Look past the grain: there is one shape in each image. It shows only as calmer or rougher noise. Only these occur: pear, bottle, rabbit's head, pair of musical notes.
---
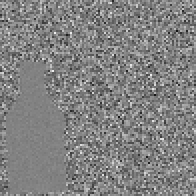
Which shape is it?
bottle
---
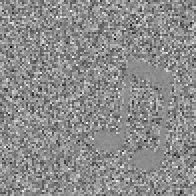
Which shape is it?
pair of musical notes
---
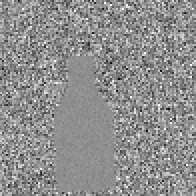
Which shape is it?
bottle
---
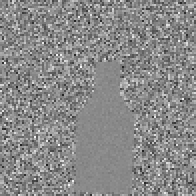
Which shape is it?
bottle
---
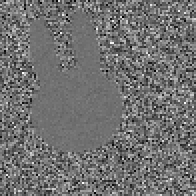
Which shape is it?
rabbit's head
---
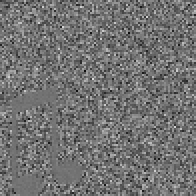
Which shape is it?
pair of musical notes
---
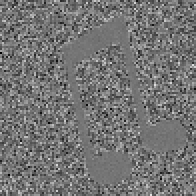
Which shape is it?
pair of musical notes
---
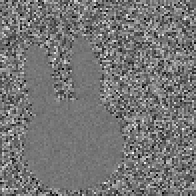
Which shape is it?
rabbit's head
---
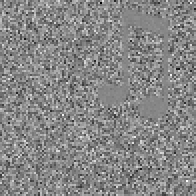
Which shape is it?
pair of musical notes
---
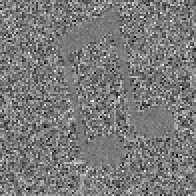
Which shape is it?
pair of musical notes
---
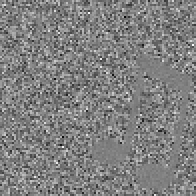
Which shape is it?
pair of musical notes
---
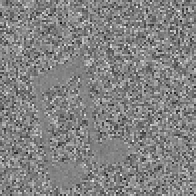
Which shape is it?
pair of musical notes
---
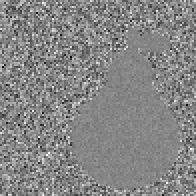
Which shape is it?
pear
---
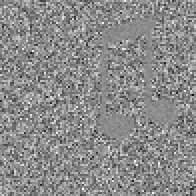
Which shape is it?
pair of musical notes
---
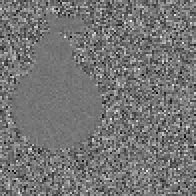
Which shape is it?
pear
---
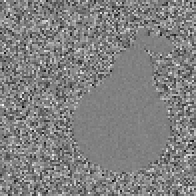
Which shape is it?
pear
